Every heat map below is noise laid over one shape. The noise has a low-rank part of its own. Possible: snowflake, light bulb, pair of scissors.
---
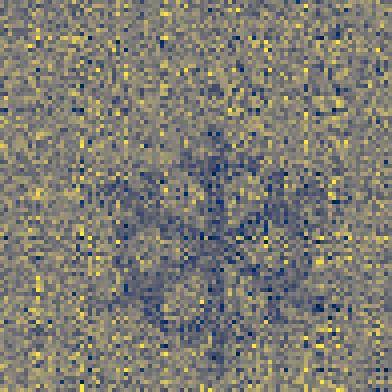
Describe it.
dark snowflake
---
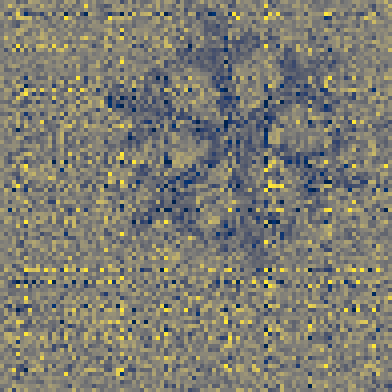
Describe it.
dark snowflake
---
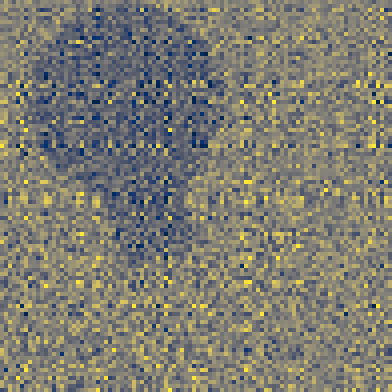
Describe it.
dark light bulb
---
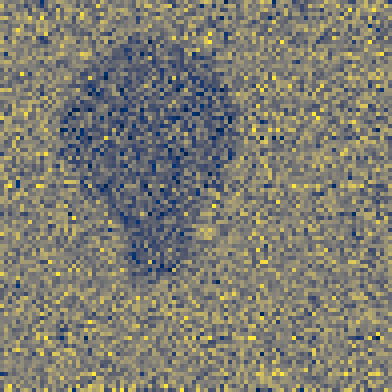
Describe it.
dark light bulb
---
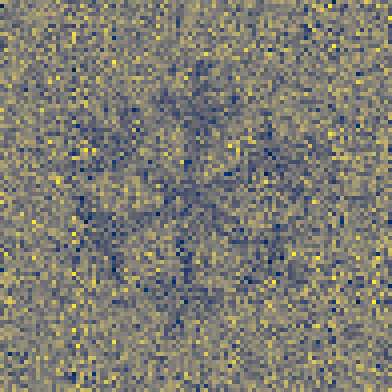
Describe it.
dark snowflake
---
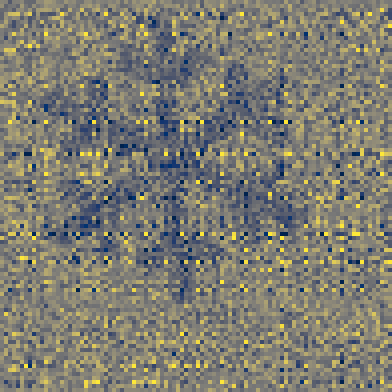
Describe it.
dark snowflake
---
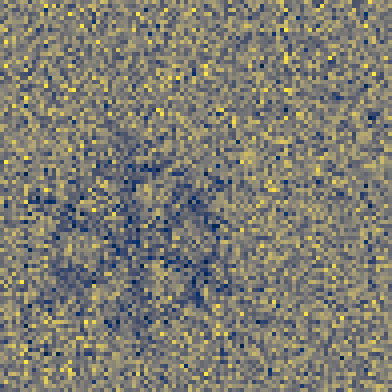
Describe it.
dark snowflake
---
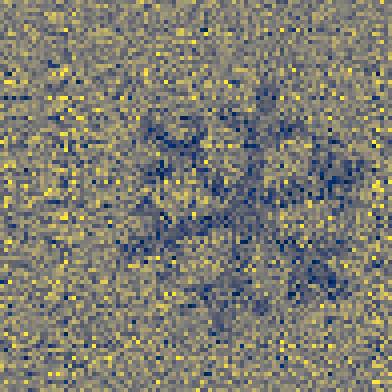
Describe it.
dark snowflake
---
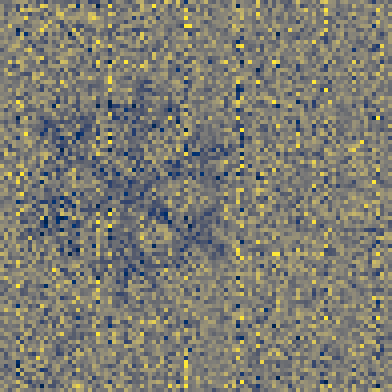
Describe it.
dark snowflake
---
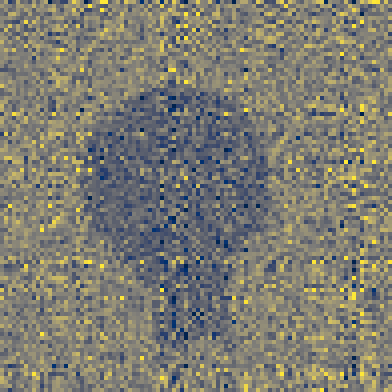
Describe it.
dark light bulb
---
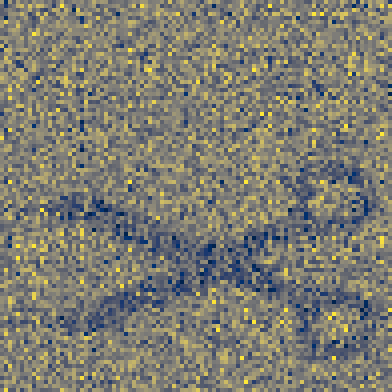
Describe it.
dark pair of scissors
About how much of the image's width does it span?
nearly all
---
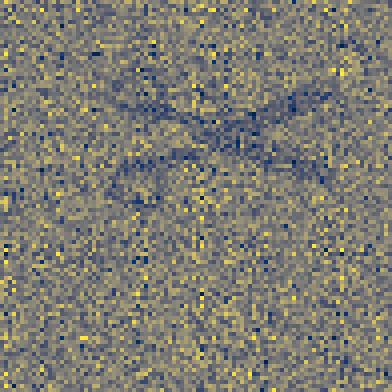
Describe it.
dark pair of scissors
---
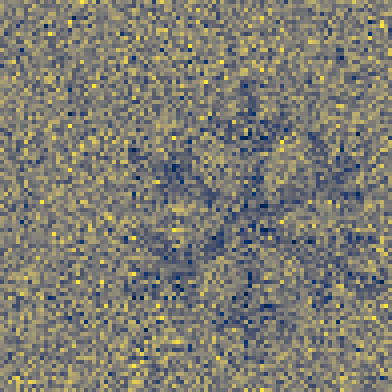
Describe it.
dark snowflake
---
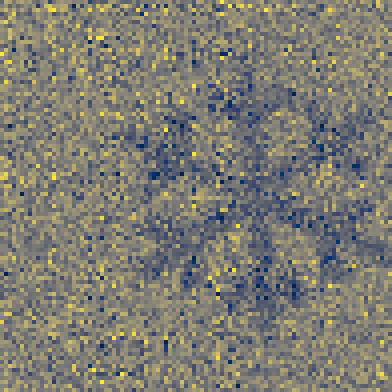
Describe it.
dark snowflake
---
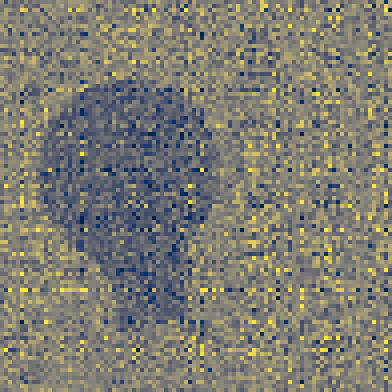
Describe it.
dark light bulb
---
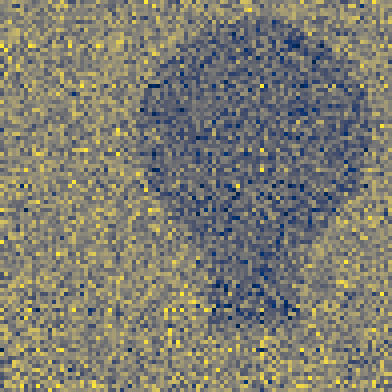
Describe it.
dark light bulb
